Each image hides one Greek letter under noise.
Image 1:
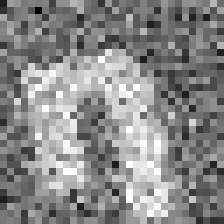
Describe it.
light eta
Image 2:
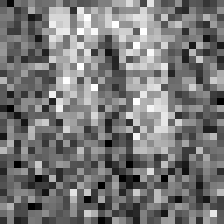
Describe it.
light eta
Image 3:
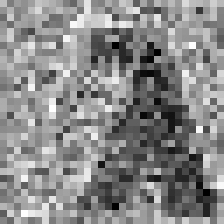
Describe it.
dark lambda
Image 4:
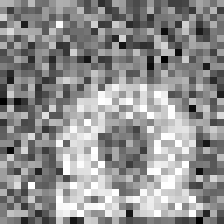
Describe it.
light omega
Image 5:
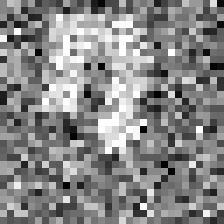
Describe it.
light eta
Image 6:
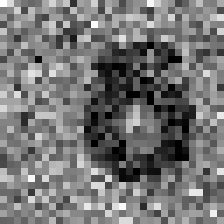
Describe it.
dark delta
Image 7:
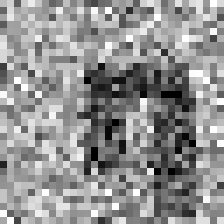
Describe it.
dark eta
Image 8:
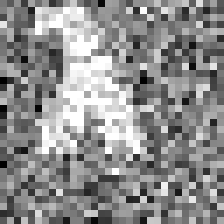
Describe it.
light lambda
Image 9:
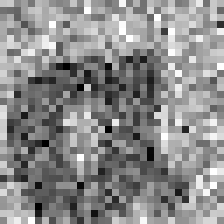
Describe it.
dark alpha
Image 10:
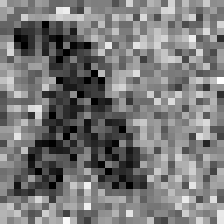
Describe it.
dark lambda
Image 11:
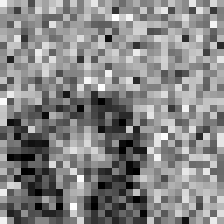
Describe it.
dark omega
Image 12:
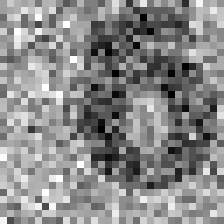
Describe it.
dark delta
